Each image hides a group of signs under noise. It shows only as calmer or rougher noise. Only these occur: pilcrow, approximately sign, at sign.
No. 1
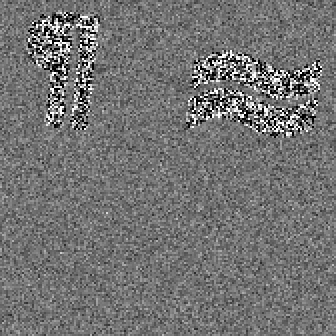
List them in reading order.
top left: rough pilcrow; top right: rough approximately sign
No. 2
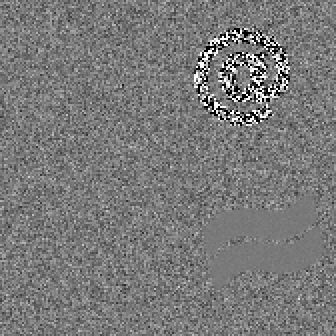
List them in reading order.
top right: rough at sign; bottom right: calm approximately sign
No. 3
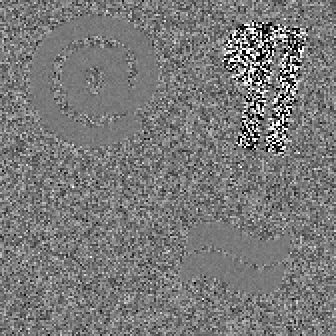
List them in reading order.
top left: calm at sign; top right: rough pilcrow; bottom right: calm approximately sign
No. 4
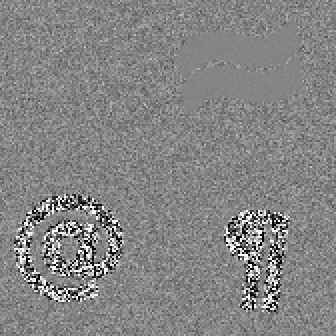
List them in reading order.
top right: calm approximately sign; bottom left: rough at sign; bottom right: rough pilcrow
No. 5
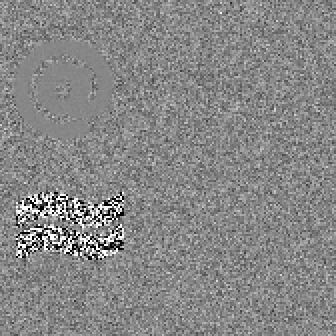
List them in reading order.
top left: calm at sign; bottom left: rough approximately sign
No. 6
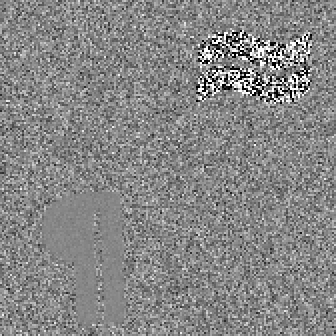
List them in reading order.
top right: rough approximately sign; bottom left: calm pilcrow
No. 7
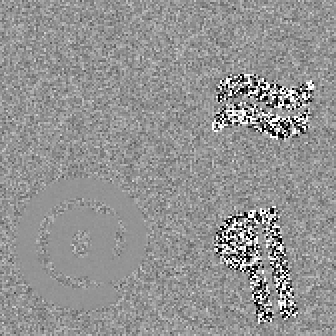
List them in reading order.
top right: rough approximately sign; bottom left: calm at sign; bottom right: rough pilcrow
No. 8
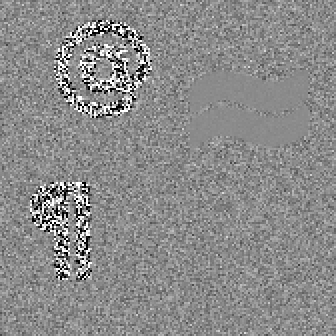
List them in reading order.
top left: rough at sign; top right: calm approximately sign; bottom left: rough pilcrow
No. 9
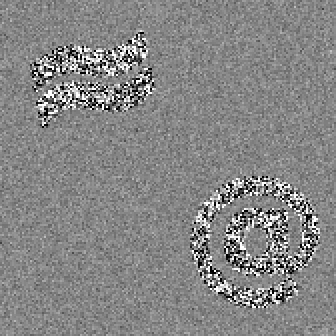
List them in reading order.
top left: rough approximately sign; bottom right: rough at sign
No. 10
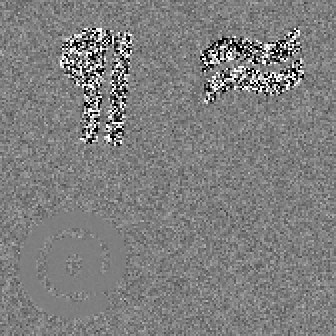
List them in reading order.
top left: rough pilcrow; top right: rough approximately sign; bottom left: calm at sign
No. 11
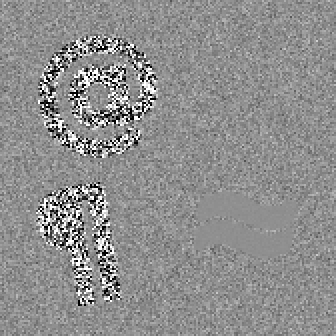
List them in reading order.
top left: rough at sign; bottom left: rough pilcrow; bottom right: calm approximately sign
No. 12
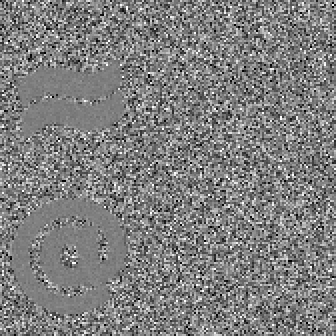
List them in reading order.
top left: calm approximately sign; bottom left: calm at sign
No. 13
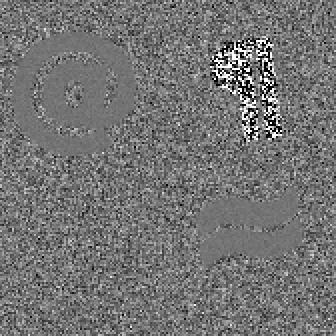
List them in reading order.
top left: calm at sign; top right: rough pilcrow; bottom right: calm approximately sign
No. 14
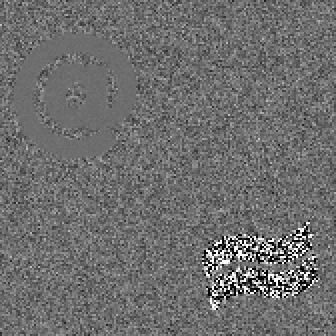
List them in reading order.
top left: calm at sign; bottom right: rough approximately sign
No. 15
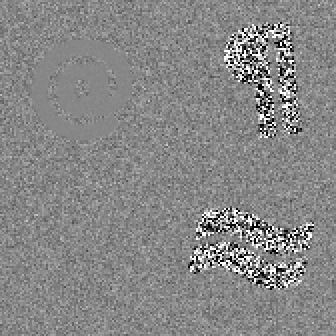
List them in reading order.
top left: calm at sign; top right: rough pilcrow; bottom right: rough approximately sign
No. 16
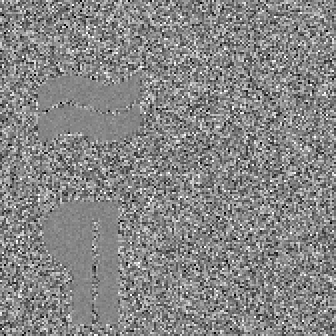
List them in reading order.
top left: calm approximately sign; bottom left: calm pilcrow
